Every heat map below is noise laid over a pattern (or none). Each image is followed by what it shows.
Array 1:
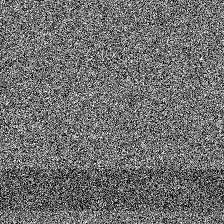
one band of rows
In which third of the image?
bottom
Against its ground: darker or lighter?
darker
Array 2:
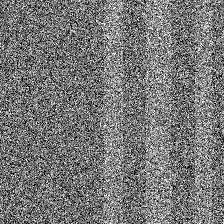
bands of columns
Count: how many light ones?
3
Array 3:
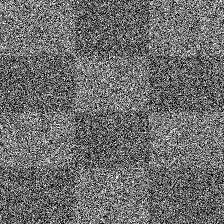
a checkerboard
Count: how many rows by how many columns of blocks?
4 by 3
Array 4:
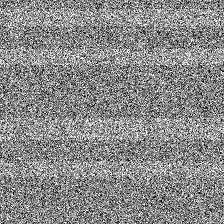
bands of rows
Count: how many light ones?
4
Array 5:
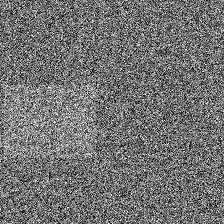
one block
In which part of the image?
middle left
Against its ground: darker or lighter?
lighter
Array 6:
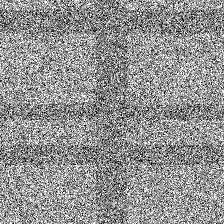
bands of rows crossing bands of columns
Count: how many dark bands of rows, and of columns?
3 and 1
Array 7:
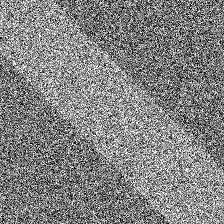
a diagonal band
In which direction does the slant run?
top left to bottom right
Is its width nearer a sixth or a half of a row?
a half
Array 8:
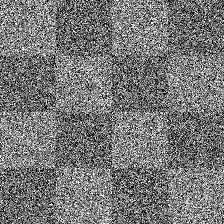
a checkerboard
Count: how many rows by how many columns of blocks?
4 by 4
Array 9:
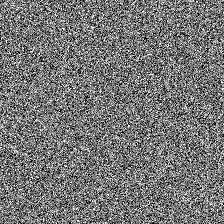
only noise
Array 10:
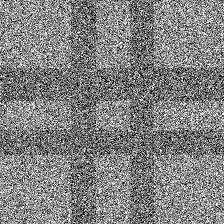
bands of rows crossing bands of columns
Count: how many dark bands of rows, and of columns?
2 and 2
